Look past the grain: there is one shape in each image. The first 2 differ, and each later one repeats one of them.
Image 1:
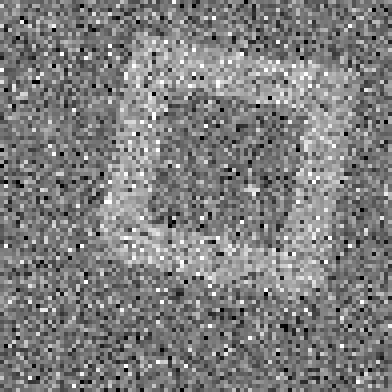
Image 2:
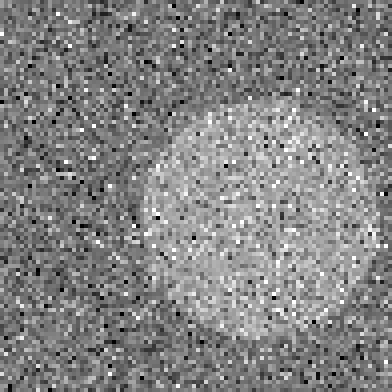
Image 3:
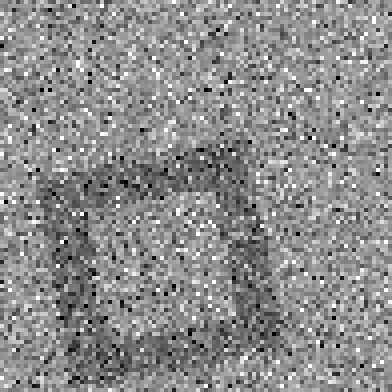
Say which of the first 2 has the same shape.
1
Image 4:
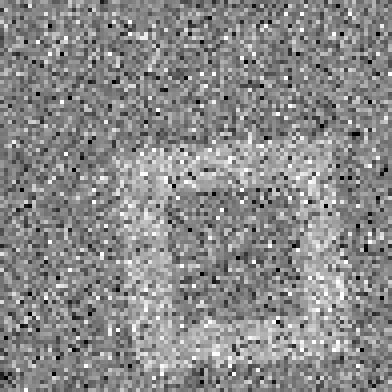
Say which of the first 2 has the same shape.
1
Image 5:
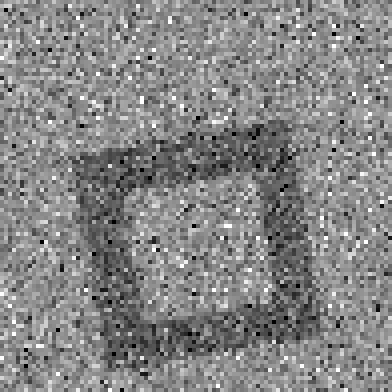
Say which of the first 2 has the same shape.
1
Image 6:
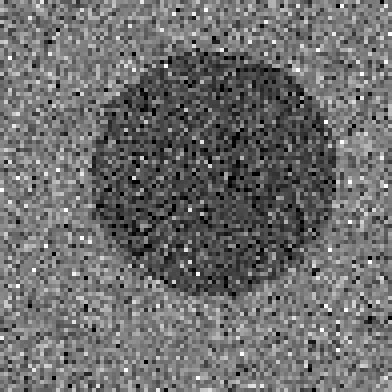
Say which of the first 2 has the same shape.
2
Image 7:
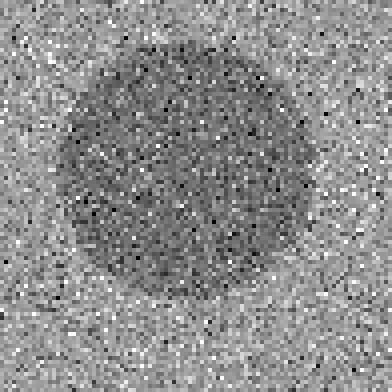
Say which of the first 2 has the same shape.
2
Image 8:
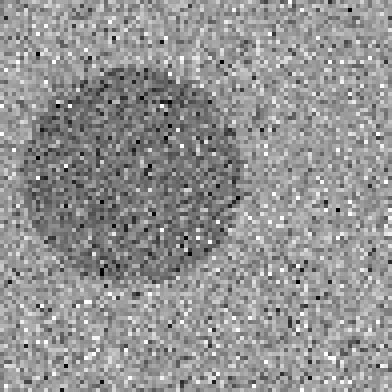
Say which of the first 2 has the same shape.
2
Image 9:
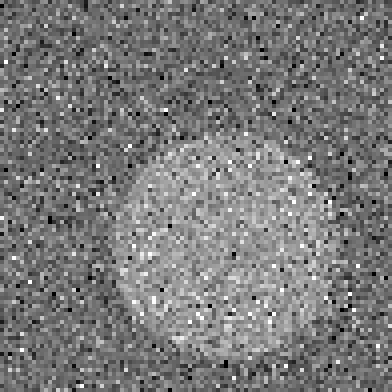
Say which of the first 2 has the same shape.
2
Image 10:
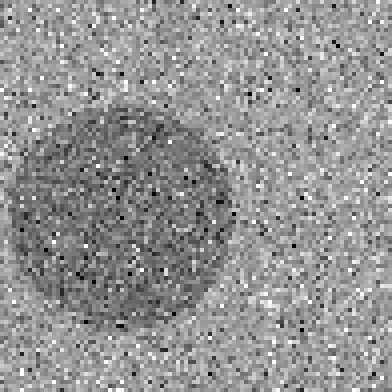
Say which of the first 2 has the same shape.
2
